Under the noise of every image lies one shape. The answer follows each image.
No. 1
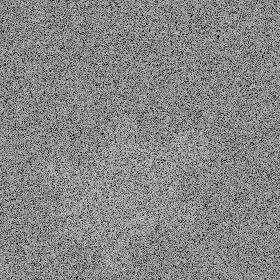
turtle
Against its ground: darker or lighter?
lighter
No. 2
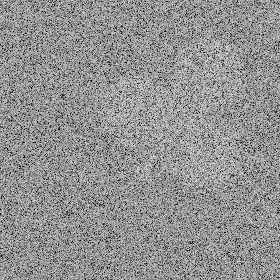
club
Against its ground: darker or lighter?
lighter
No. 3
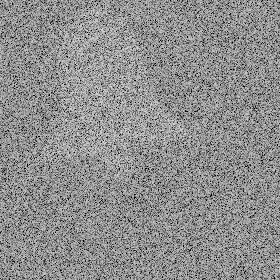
bell
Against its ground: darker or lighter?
lighter
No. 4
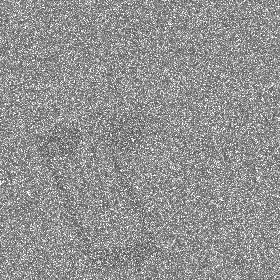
pair of musical notes
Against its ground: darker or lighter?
darker
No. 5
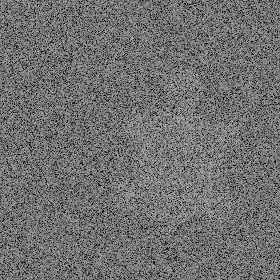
turtle
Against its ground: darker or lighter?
lighter
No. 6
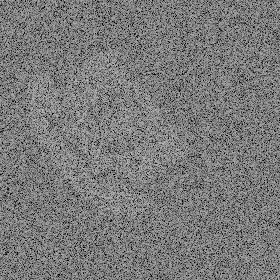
telephone
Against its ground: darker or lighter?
lighter
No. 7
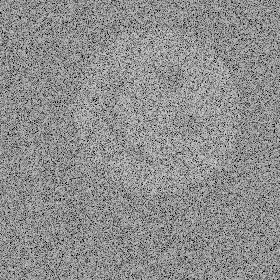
smiling face
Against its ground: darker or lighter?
lighter
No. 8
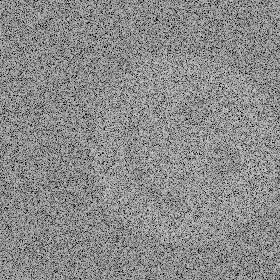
smiling face
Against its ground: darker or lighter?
lighter
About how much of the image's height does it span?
two thirds
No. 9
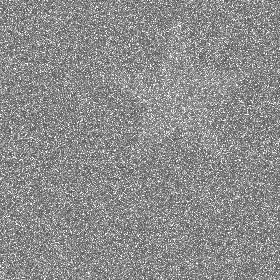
star
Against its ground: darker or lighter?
lighter
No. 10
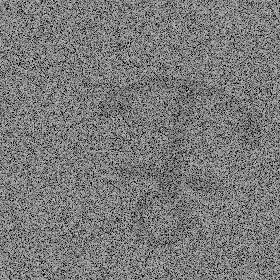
anchor
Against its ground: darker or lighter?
darker
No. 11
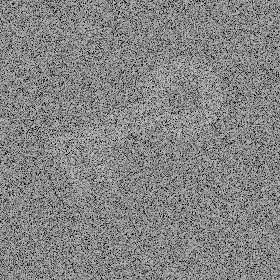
key
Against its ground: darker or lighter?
lighter
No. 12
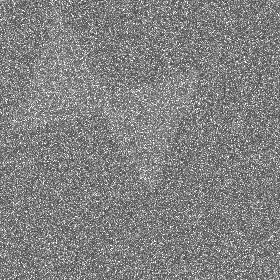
bow tie
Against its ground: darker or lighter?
lighter
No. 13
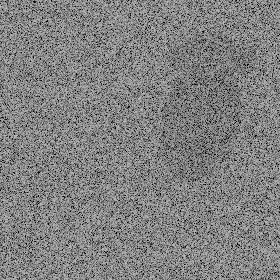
footprint
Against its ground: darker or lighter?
darker
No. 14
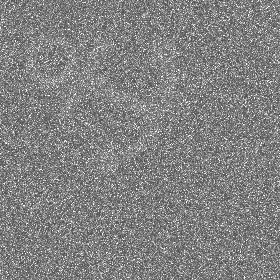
anchor
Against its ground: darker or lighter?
lighter
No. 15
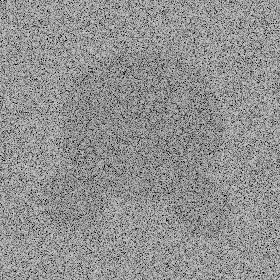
bear's head
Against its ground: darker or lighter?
darker
